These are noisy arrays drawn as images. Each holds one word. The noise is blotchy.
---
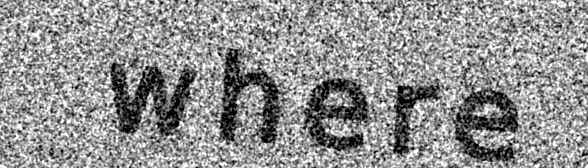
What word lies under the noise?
where
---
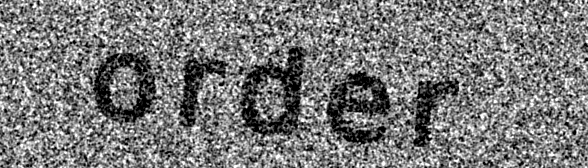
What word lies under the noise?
order
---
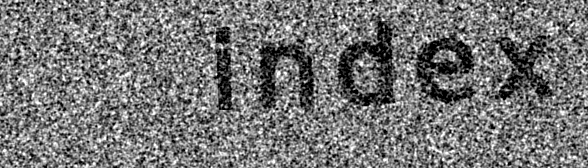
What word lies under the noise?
index
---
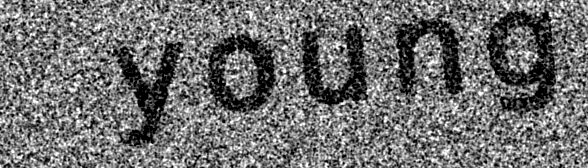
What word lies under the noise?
young
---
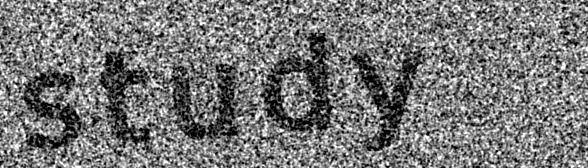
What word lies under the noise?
study
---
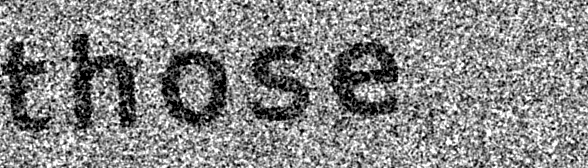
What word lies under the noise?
those
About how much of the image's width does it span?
two thirds
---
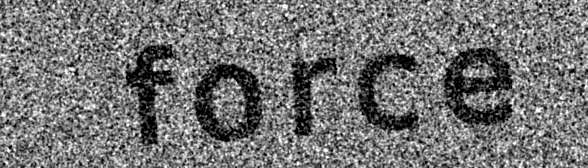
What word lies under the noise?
force
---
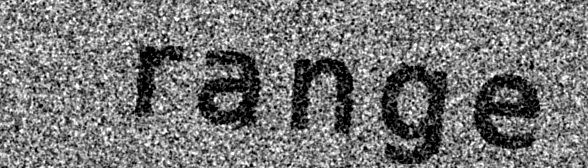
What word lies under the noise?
range
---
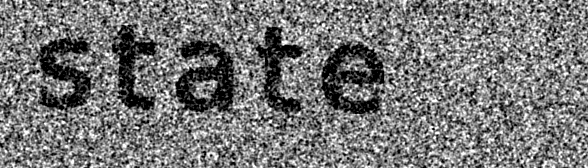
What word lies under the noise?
state
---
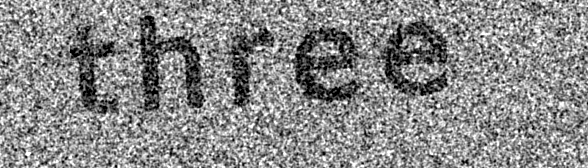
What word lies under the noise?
three
